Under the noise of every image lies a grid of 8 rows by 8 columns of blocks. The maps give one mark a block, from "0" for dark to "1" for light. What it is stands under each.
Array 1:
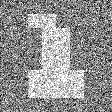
00000000
00110000
00011000
00011000
00011000
00111100
00111100
00000000
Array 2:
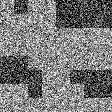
10110000
11110000
11111111
11111111
00111111
00011000
11011100
11111111
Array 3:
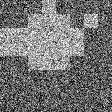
00010000
00111010
11111100
11111100
00111000
00000000
00000000
00000000
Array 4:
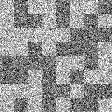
10110110
10010101
11111000
11010001
00001101
00101011
11100100
10101001
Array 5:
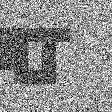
11111111
11111111
00000111
00101111
00101111
10001111
11111111
11111111
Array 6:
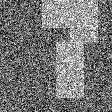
00011110
00011110
00000110
00001100
00001100
00001100
00001100
00000000
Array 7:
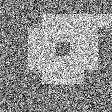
00000000
00011111
00111110
00110110
00111110
00011100
00000000
00000000
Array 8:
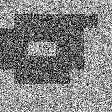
11111111
10000001
00000011
00110011
00000011
10000111
11111111
11111111
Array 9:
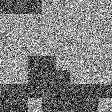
00011111
11111111
11111111
11111111
11001111
11000111
00000000
00100001
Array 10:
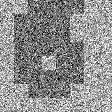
11000011
10000111
10000111
10000011
10010011
10000011
11000111
11111111
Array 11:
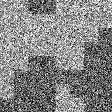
11001111
11111111
11111110
11111100
11001100
10000000
10001000
00001100
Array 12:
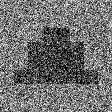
11111111
11111111
11100111
11000011
11000011
10000001
11111111
11111111
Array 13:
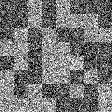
00101000
00101110
01010011
11011000
01011100
10011010
10100101
11110001
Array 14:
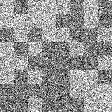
10111010
11110010
01011001
10100100
11000001
10100110
00000111
00100011
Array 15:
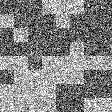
00011100
10001000
01000000
00000100
11011111
01111100
11110000
11110011
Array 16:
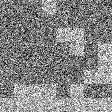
00010000
00000000
00001100
00000101
00000001
00000011
01110100
11111111
